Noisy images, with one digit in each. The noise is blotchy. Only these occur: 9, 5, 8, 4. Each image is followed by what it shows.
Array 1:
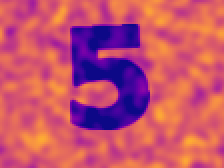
5
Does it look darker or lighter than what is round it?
darker
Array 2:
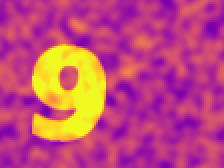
9
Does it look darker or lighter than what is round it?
lighter
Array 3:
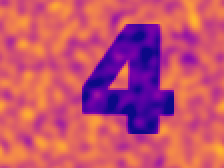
4
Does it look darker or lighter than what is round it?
darker
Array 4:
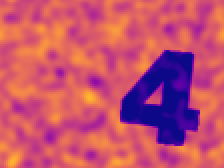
4
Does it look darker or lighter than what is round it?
darker
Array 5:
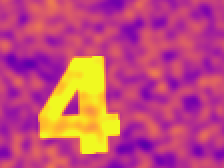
4
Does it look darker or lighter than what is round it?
lighter
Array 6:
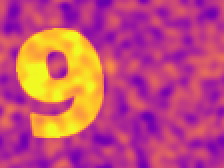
9
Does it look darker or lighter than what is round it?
lighter
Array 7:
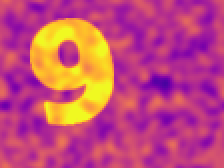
9
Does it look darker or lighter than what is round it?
lighter
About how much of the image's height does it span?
two thirds
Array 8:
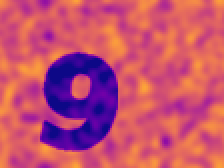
9
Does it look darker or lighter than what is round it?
darker
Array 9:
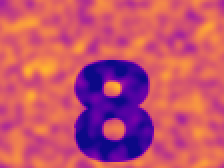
8
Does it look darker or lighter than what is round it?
darker
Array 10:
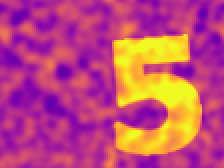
5
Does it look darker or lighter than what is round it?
lighter
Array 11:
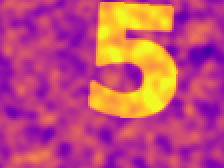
5
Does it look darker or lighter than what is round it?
lighter
